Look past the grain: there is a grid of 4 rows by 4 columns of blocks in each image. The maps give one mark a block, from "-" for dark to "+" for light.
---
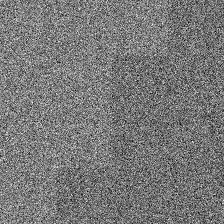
+++-
++--
++--
+---
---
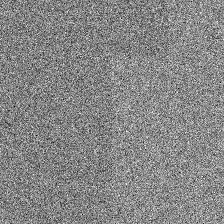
---+
--++
--++
--++
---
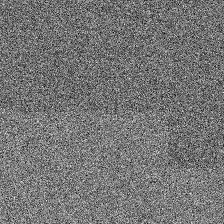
----
----
+++-
++++
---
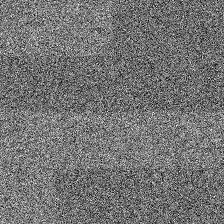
++--
----
++++
+---
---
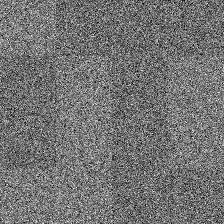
+---
-+-+
-+-+
++--
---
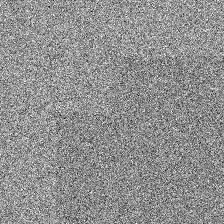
++++
++--
+---
+---
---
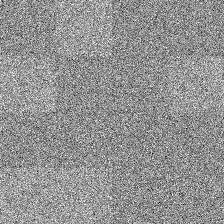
-+--
+--+
----
++--
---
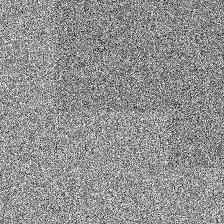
+---
+---
+++-
++++
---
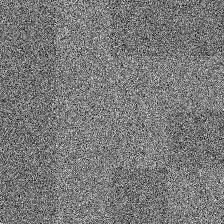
-+--
-+++
-++-
-+-+
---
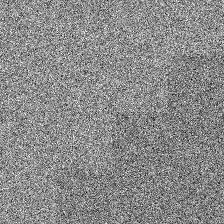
++++
+++-
++--
+---
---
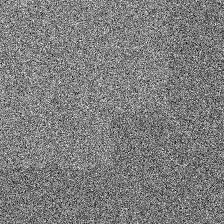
+++-
+++-
++--
----
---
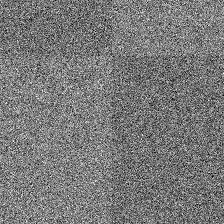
--++
++--
++--
++--
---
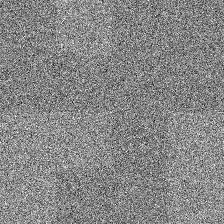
-+--
----
++-+
+--+
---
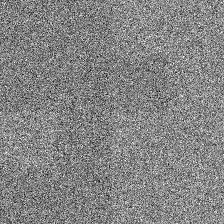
--++
---+
+-++
--++
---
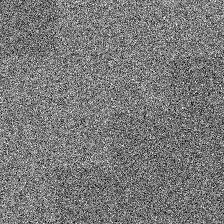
-+++
+++-
++--
+---
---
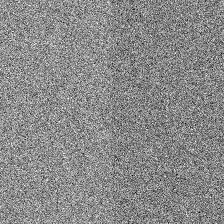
++--
++--
++--
++--
